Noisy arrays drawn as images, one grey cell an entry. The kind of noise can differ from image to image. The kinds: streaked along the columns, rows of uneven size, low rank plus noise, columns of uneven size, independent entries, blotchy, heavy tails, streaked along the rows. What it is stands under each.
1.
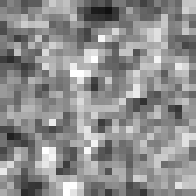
blotchy
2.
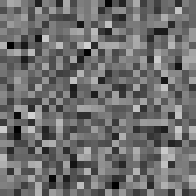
low rank plus noise
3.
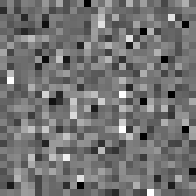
heavy tails
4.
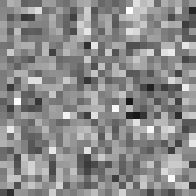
low rank plus noise
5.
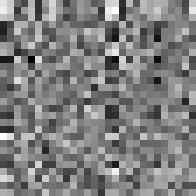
low rank plus noise
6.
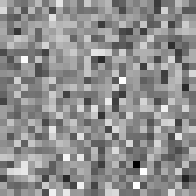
independent entries
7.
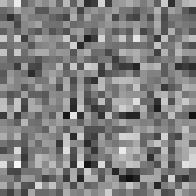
low rank plus noise
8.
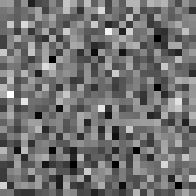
independent entries
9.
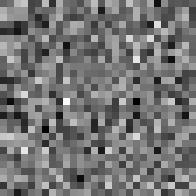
low rank plus noise
